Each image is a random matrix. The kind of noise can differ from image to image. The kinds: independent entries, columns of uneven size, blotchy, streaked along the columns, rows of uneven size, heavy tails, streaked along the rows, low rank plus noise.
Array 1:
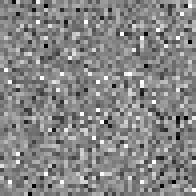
heavy tails
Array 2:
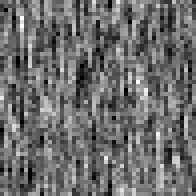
streaked along the columns
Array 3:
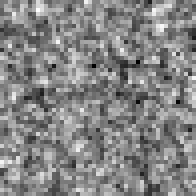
blotchy
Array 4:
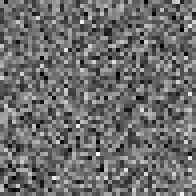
independent entries
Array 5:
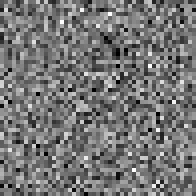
low rank plus noise
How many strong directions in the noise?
three or four
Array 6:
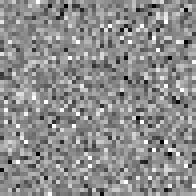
heavy tails
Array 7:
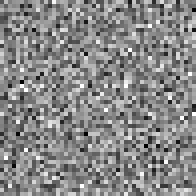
independent entries
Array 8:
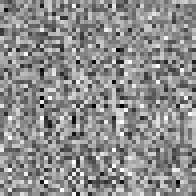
low rank plus noise
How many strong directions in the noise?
one
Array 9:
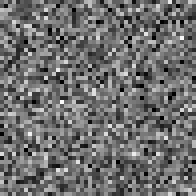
independent entries
